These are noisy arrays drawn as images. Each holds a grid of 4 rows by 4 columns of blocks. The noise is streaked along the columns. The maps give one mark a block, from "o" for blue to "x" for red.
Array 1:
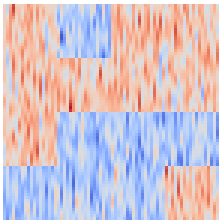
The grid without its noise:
xoxx
xxxx
xooo
ooox
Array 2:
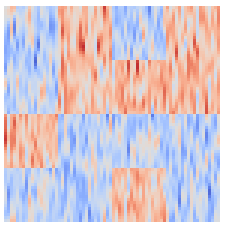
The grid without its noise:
oxox
oxxx
xooo
ooxo
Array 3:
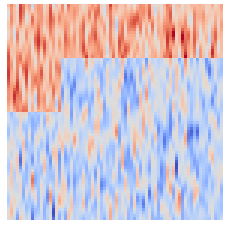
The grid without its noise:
xxxx
xooo
oooo
oooo
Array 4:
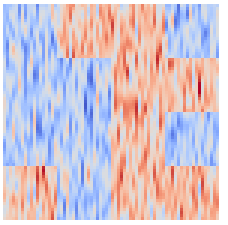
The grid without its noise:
oxxo
ooxx
ooxo
xoxx
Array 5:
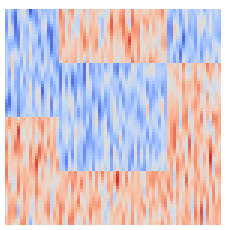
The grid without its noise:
oxxo
ooox
xoox
xxxx
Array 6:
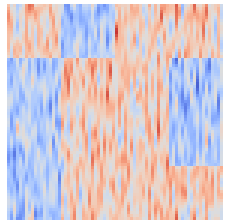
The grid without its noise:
xoxx
oxxo
oxxo
oxxx
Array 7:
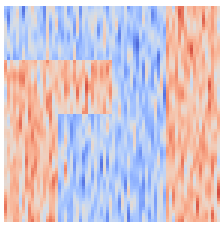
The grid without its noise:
ooox
xxox
xoox
xoox
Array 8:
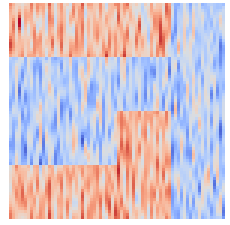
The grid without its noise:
xxxo
oooo
ooxo
xxxo
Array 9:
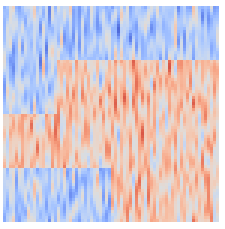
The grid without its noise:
oooo
oxxx
xxxx
ooxx
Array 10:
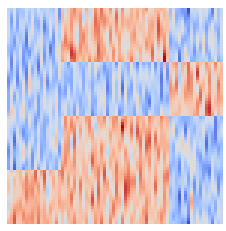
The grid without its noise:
oxxo
ooox
oxxo
xxxo
